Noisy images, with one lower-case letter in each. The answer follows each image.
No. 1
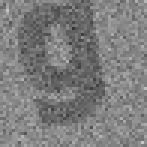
g
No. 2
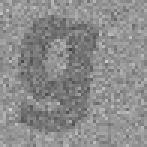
g
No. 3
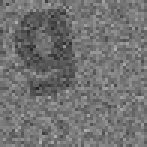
g
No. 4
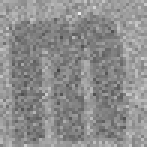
m
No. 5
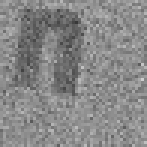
n
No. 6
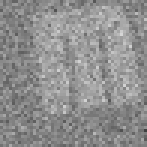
m
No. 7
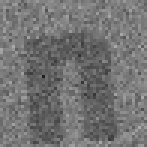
n
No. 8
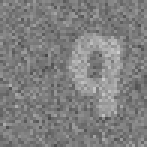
q
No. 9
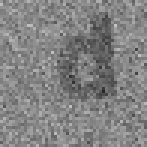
d
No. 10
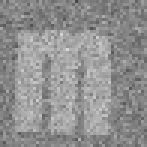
m
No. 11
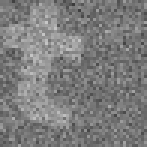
t
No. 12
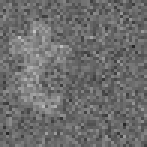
t
